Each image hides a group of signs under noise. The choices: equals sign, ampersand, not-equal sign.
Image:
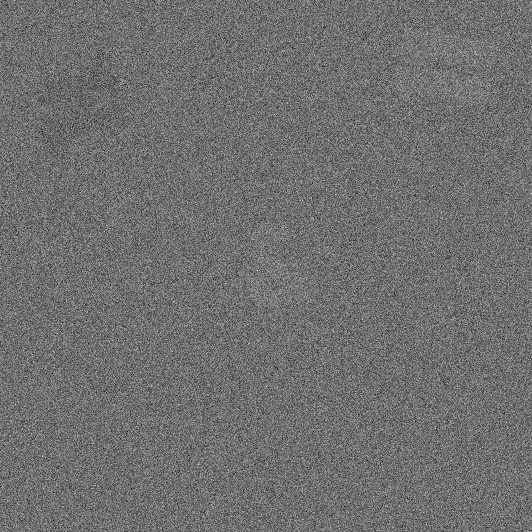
top left: dark not-equal sign; top right: light equals sign; centre: light ampersand
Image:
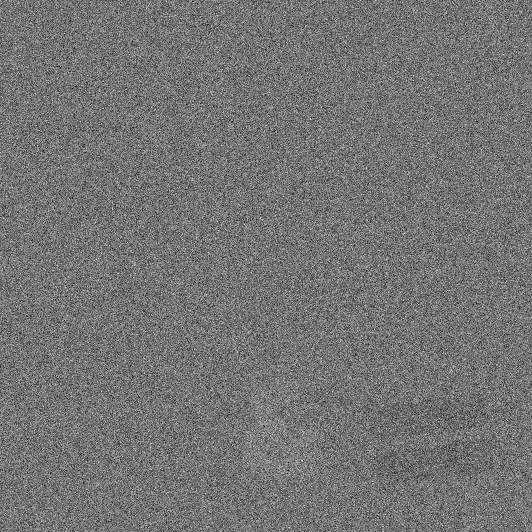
bottom middle: light ampersand; bottom right: dark equals sign
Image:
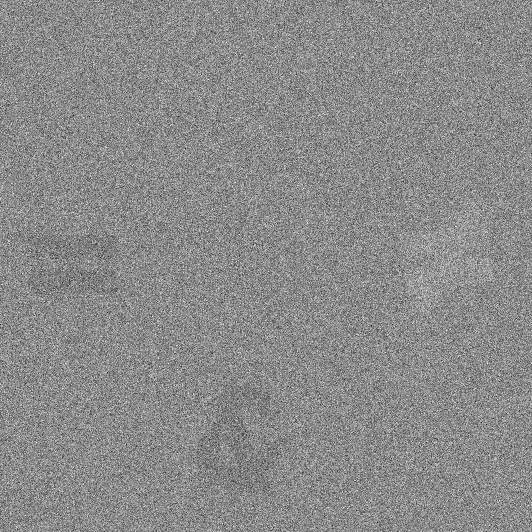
middle left: dark equals sign; middle right: light not-equal sign; bottom middle: dark ampersand
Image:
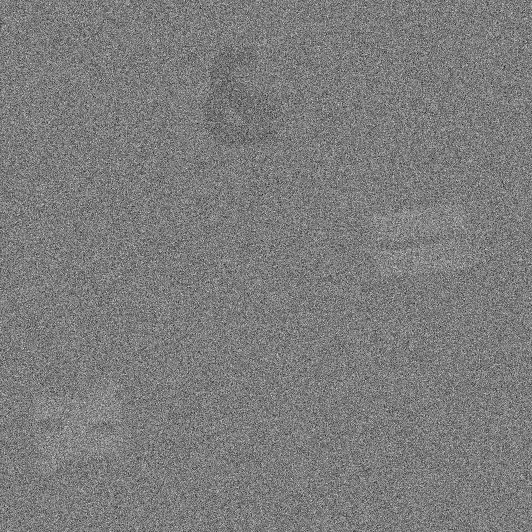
top middle: dark ampersand; middle right: light equals sign; bottom left: light not-equal sign
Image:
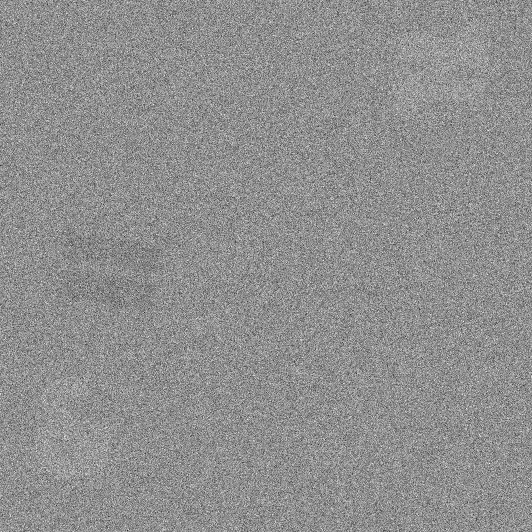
top right: light not-equal sign; middle left: dark equals sign; bottom left: light ampersand
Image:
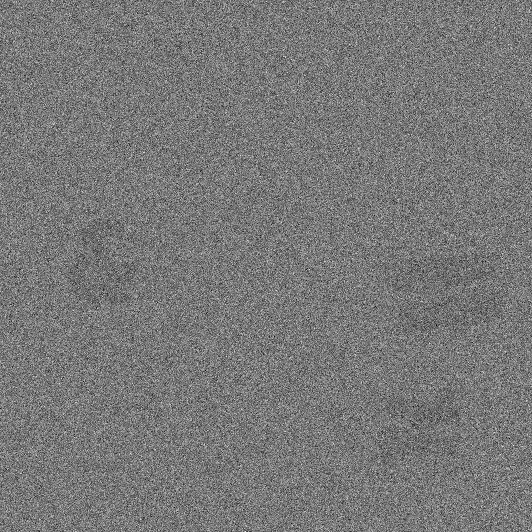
middle left: dark ampersand; middle right: dark equals sign; bottom right: dark not-equal sign
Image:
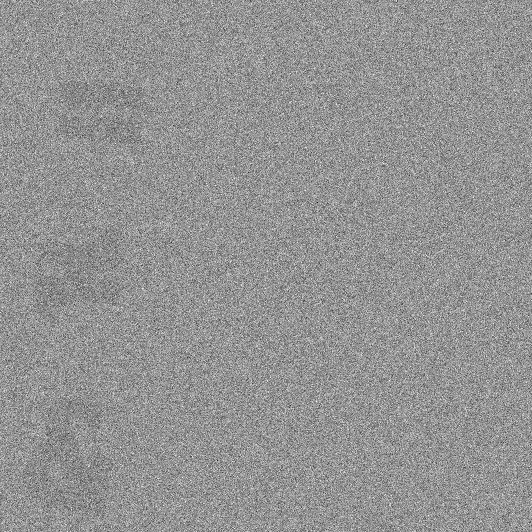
top left: dark equals sign; middle left: dark not-equal sign; bottom left: dark ampersand
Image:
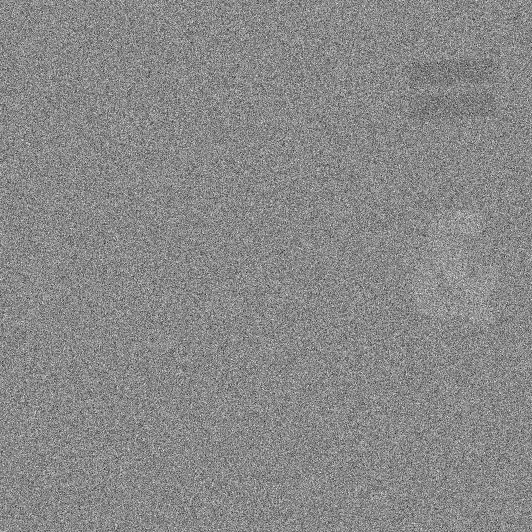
top right: dark equals sign; middle right: light ampersand
